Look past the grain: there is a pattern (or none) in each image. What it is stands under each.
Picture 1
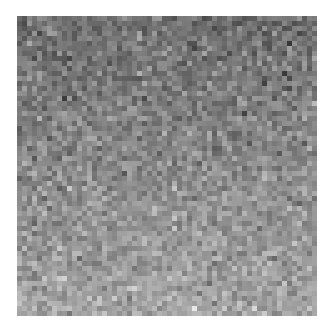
a smooth slope
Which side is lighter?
bottom
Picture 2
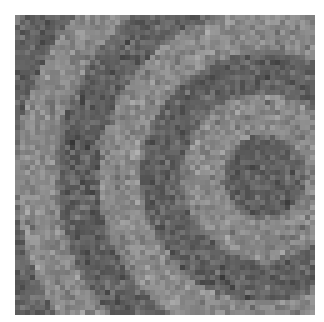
rings round one point
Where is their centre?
middle right
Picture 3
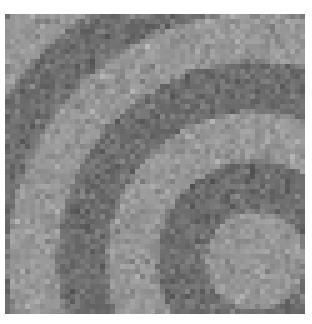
rings round one point
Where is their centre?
bottom right
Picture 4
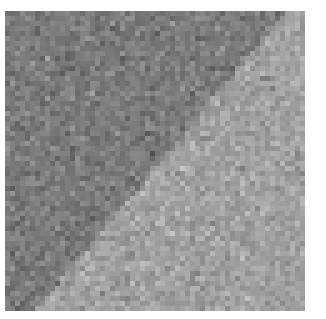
a sharp edge
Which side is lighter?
bottom right
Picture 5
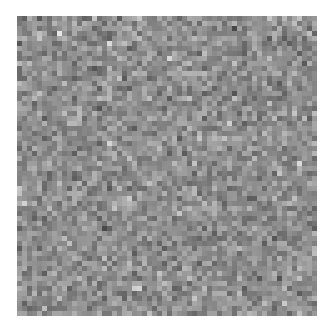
only noise
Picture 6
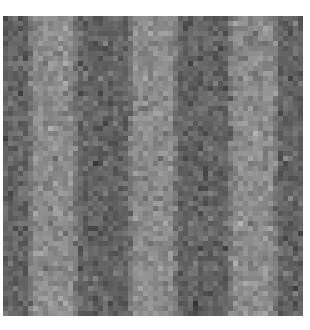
vertical stripes
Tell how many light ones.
3
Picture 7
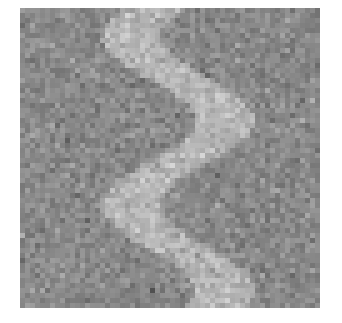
a wavy band
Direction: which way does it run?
top to bottom
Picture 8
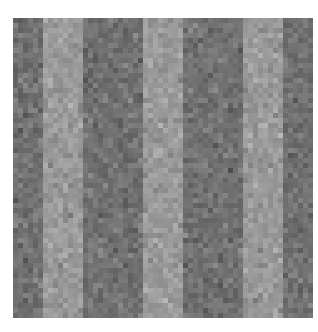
vertical stripes
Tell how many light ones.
3
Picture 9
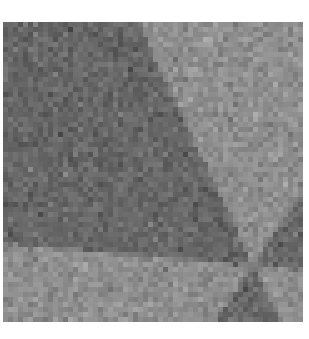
spokes from one point
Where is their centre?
bottom right
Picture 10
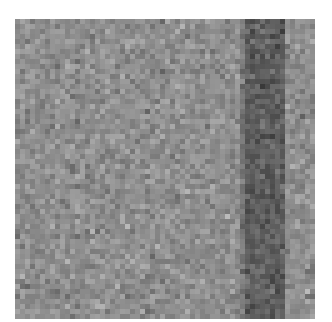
one vertical stripe
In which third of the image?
right
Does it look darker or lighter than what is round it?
darker
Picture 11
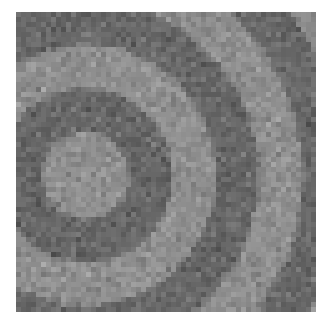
rings round one point
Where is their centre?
middle left
